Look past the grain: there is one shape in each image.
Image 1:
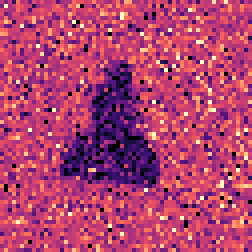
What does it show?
dark chess pawn
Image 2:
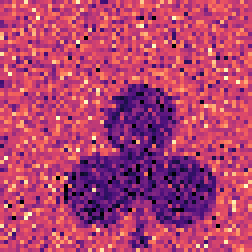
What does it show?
dark club
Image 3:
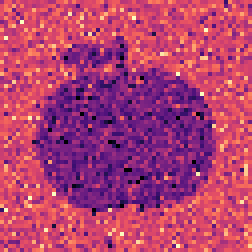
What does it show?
dark apple
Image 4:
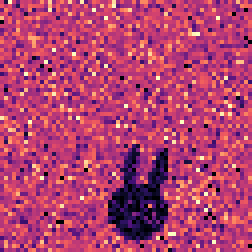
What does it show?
dark rabbit's head, bottom middle
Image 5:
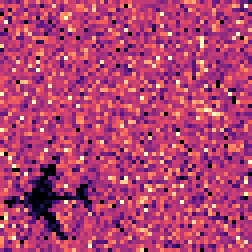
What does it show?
dark airplane, bottom left
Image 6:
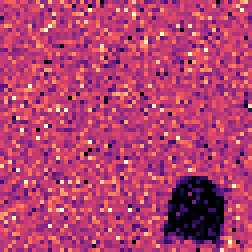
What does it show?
dark ghost, bottom right
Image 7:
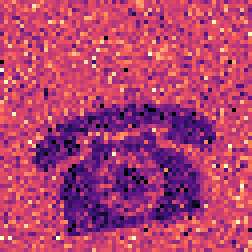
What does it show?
dark telephone
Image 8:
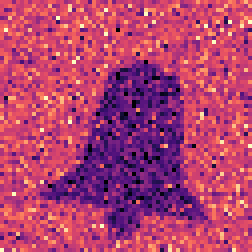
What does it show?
dark bell
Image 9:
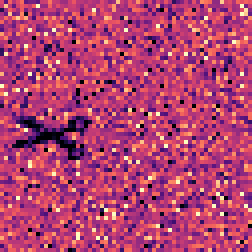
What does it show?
dark pair of scissors, middle left
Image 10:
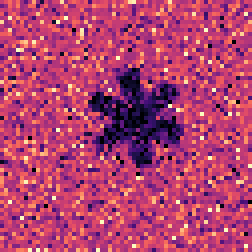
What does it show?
dark asterisk, centre
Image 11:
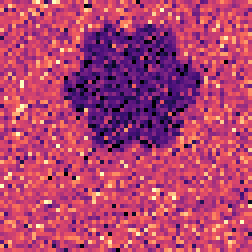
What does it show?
dark flower
